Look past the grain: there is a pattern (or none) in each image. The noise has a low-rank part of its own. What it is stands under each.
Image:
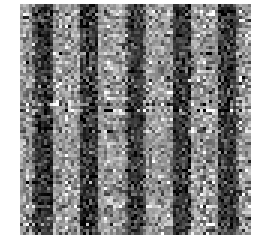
vertical stripes
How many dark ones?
5
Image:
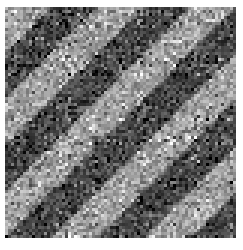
diagonal stripes
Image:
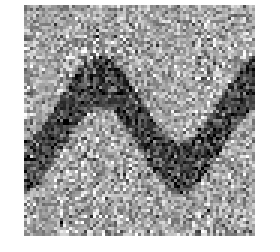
a wavy band
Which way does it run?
left to right
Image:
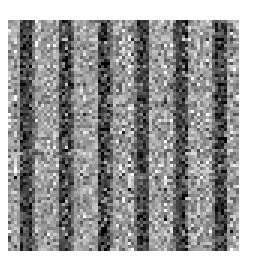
vertical stripes
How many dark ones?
6
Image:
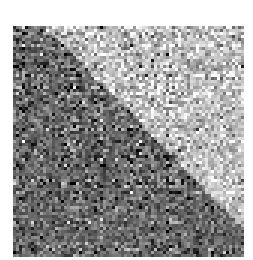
a sharp edge
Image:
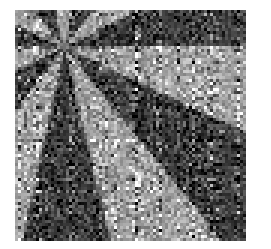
spokes from one point
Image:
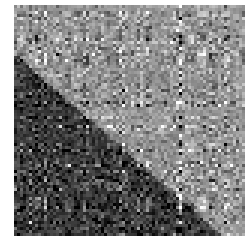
a sharp edge
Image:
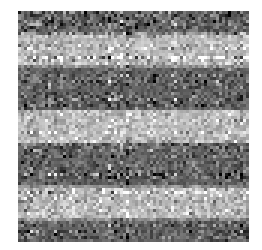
horizontal stripes
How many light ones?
3
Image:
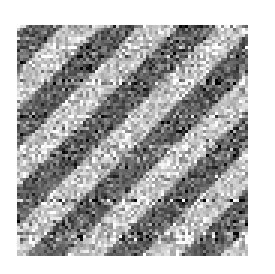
diagonal stripes
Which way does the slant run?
bottom left to top right
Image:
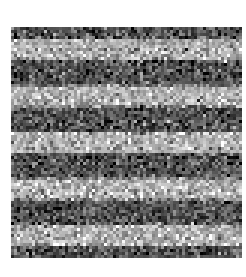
horizontal stripes
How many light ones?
5
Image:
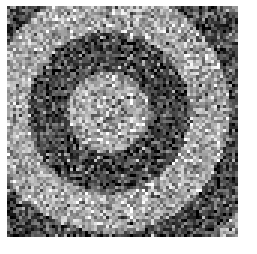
rings round one point
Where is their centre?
centre
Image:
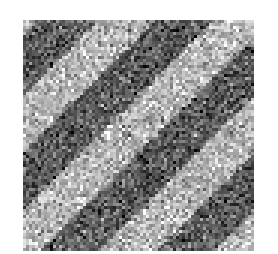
diagonal stripes
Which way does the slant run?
bottom left to top right
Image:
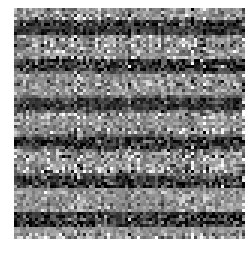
horizontal stripes
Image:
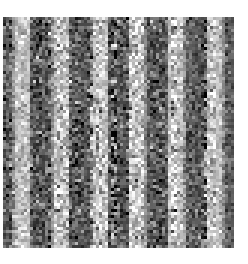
vertical stripes
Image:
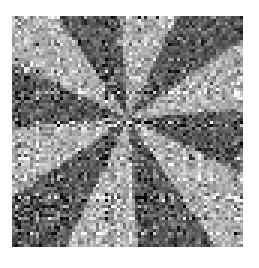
spokes from one point
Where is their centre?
centre
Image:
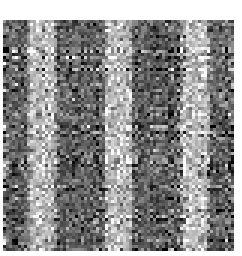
vertical stripes
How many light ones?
3
